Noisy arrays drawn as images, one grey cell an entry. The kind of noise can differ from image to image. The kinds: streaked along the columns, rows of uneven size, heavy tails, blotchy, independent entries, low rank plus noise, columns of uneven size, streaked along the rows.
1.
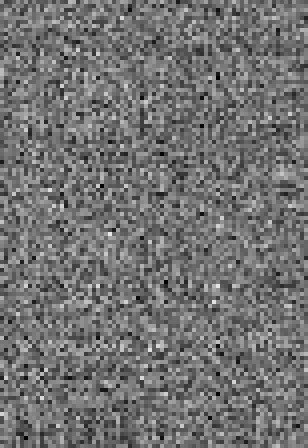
low rank plus noise
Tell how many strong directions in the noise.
two
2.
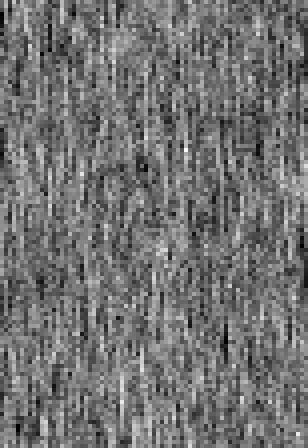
streaked along the columns
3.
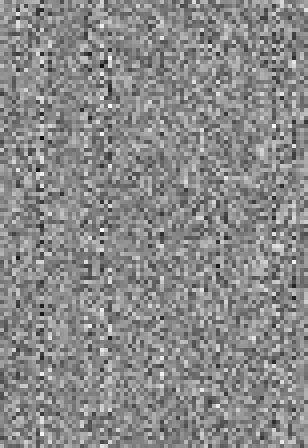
columns of uneven size
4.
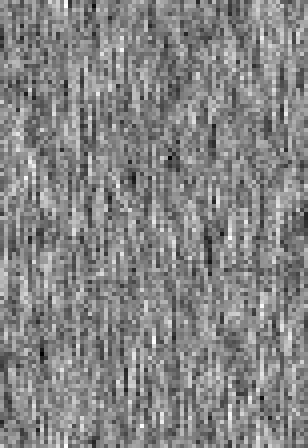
streaked along the columns
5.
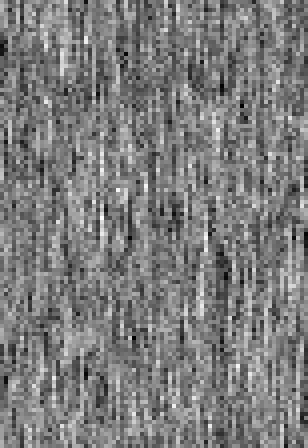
streaked along the columns
